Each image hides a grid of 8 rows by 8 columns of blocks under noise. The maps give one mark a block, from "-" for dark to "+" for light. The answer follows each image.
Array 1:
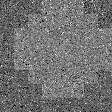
---+++--
--+++++-
-+++++++
-+++++++
-+++++++
--+++++-
---+++--
--------
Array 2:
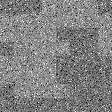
---++++-
++++++++
++++---+
-++++--+
++++----
++++----
-++++---
--------
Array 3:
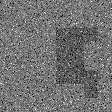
++++++++
++++++++
++++---+
++++--++
++++--++
++++---+
++++++-+
++++++++
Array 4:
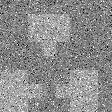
--------
--+++---
--+++---
---+----
--------
++---++-
+++-+++-
++---++-
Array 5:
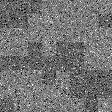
---+++++
--+++++-
++++++++
++-+--++
------++
+++-+---
+++++---
-+++++-+
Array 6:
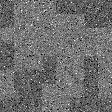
-+++----
-+++++--
++++++++
-+++++++
-++-++-+
+---++-+
+--+++-+
---++---
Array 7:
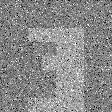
--------
--------
--++++--
----++--
---+++--
----++--
----++--
--++++--
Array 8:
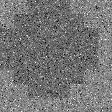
++---+++
+-----++
-------+
-------+
-------+
+-----++
++---+++
++++++++
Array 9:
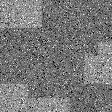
+++-----
+++-----
--------
-------+
------++
------++
++------
+++++---
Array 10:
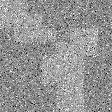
++------
+++-----
-+++-++-
----+++-
---+++--
---+++--
----++--
----++--
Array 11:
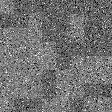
+-------
--+--+--
+++--+--
++++----
++++-+++
+++-++++
+++-++--
+--++-++
